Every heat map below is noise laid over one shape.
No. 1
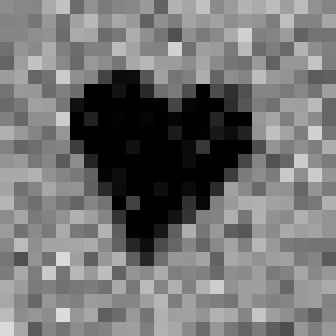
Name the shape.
heart
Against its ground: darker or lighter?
darker
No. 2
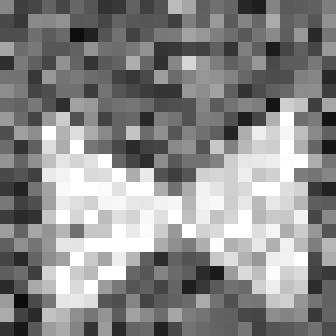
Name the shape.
bow tie
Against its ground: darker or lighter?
lighter
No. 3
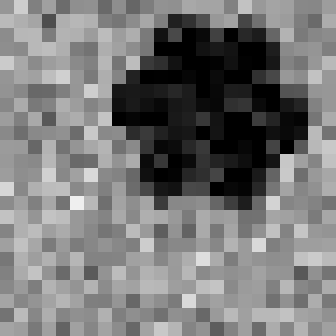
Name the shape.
flower
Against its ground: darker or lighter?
darker
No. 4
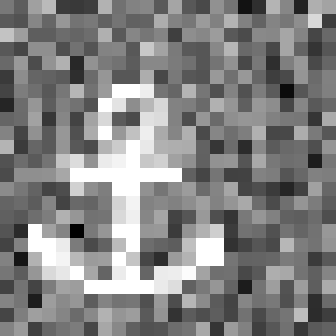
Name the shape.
anchor
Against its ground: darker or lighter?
lighter
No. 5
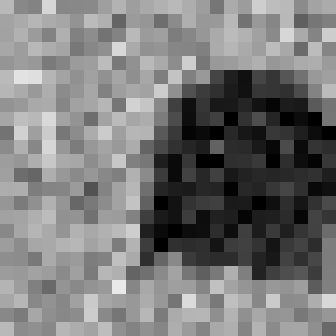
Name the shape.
ghost
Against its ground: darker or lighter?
darker
